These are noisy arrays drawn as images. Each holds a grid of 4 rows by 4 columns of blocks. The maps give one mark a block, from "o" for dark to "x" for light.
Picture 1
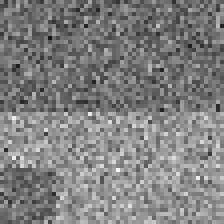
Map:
o o o o
o o o o
x x x x
o x x x
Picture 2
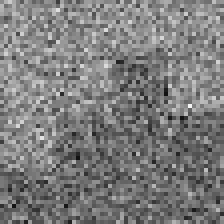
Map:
x x x x
x x o x
x o o o
o o o o
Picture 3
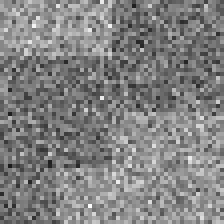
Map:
x x o o
o o o o
o o x x
o x x x
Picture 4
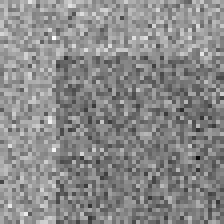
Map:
x x x x
x o o o
x o o o
x o o o
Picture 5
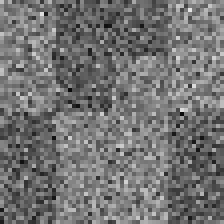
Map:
x o o x
x o x x
o x x o
o x x o
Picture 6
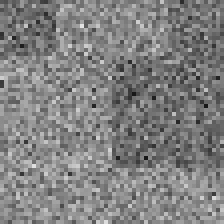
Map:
o x x o
x x o o
x x o o
x x x x
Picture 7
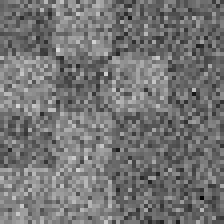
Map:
o x o o
x o x o
o x o o
x x o o
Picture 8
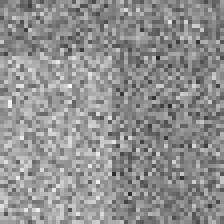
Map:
o o o o
x x o o
x x o o
x x o o
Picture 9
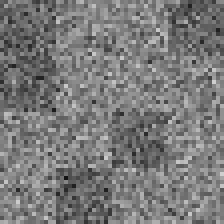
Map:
o x x o
o x x x
x x o x
x o x x
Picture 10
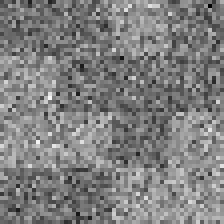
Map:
o o x o
x o o o
x x o x
o o x x
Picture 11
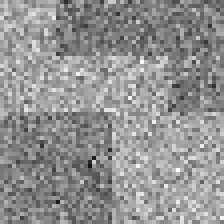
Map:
x o o o
x x x o
o o x x
o o x x
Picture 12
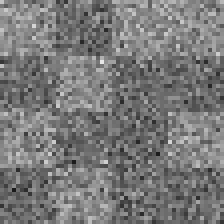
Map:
x o x x
o x o o
x o o x
o x o o
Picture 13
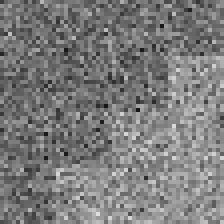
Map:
o o o o
o o o x
o o x x
o x x x
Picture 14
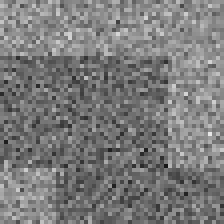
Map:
x x x x
o o o x
o o o x
x o o o
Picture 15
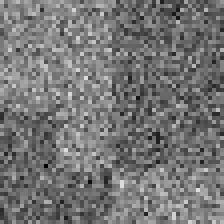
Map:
x x o o
x x o o
o x o o
o o x x
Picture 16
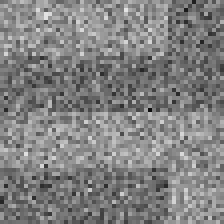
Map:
x x x o
o o o o
x x x x
o o o x
